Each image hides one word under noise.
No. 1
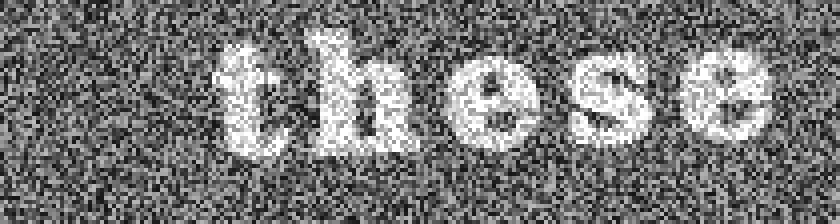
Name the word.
these
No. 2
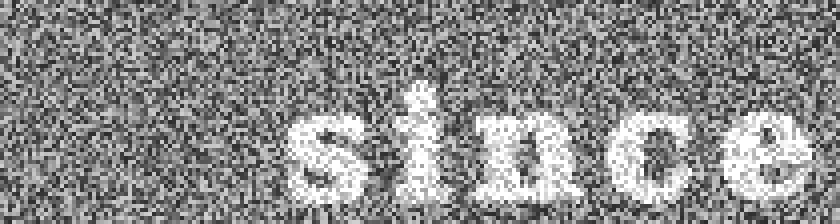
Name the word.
since
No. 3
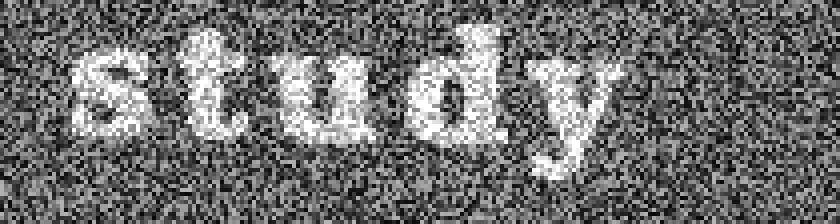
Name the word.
study
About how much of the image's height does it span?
two thirds
